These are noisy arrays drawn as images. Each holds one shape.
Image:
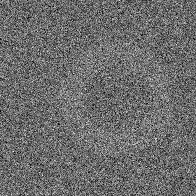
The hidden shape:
ring
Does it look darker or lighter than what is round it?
lighter
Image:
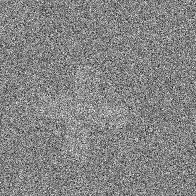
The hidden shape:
cross
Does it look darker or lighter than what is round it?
lighter
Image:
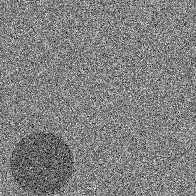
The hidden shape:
disc
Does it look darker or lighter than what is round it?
darker
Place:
bottom left
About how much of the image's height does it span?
a third
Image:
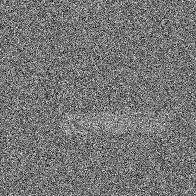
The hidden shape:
bar
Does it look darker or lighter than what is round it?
lighter
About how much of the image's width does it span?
half
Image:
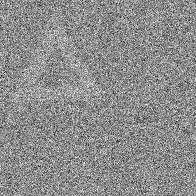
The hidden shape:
triangle frame
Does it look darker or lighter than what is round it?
lighter
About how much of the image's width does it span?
half
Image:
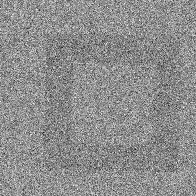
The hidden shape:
square frame
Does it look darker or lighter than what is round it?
darker
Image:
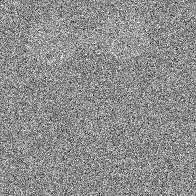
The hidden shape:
dumbbell
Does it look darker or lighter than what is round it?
lighter
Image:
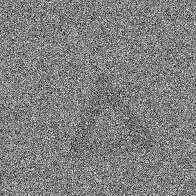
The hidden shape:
triangle frame
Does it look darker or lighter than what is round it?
darker
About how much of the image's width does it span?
half
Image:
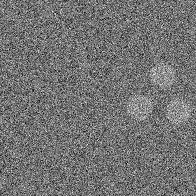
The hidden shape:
three dots
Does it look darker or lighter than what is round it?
lighter
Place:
middle right
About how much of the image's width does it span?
a third
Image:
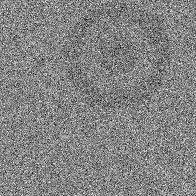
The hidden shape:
bullseye
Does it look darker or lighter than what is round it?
darker
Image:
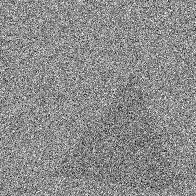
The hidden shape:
triangle
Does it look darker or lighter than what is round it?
darker
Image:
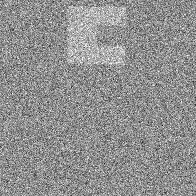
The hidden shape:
square with a notch
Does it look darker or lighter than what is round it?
lighter
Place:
top middle
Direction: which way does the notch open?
right
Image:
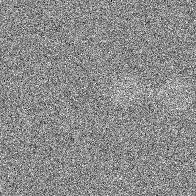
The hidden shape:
dumbbell
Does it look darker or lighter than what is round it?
lighter
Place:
middle right
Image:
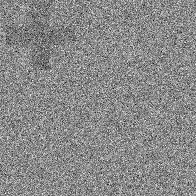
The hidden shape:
cross
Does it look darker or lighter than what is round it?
darker
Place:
top left
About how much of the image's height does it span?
a third
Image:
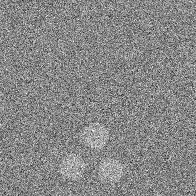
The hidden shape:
three dots
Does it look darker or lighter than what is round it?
lighter
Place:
bottom middle
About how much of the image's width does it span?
a third
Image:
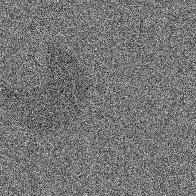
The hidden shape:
disc with a wedge cut out
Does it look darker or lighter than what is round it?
darker
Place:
middle left
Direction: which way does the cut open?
up and left
